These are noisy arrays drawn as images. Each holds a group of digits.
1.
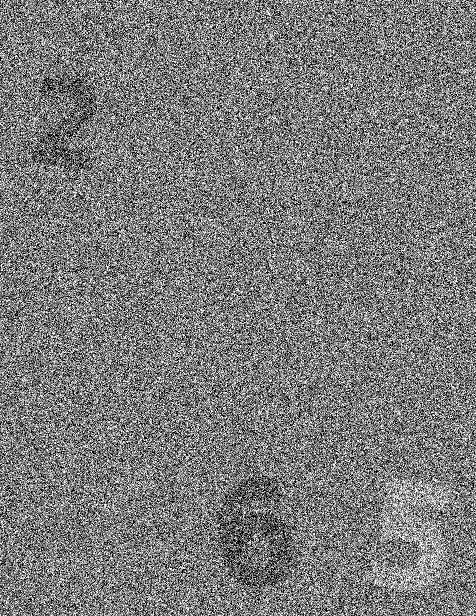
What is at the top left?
2
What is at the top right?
nothing
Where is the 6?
bottom middle
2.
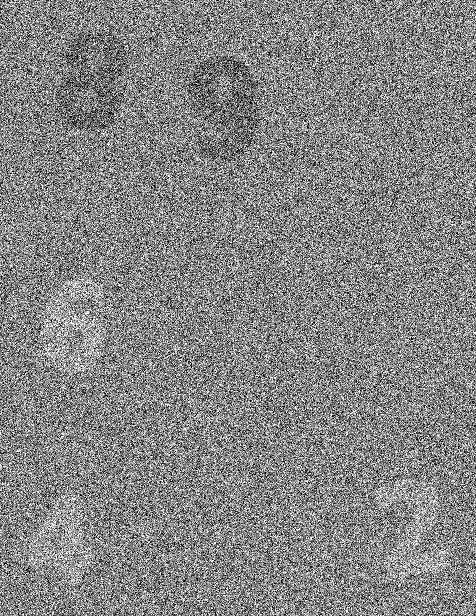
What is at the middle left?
6
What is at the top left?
8
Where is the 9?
top middle
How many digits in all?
5
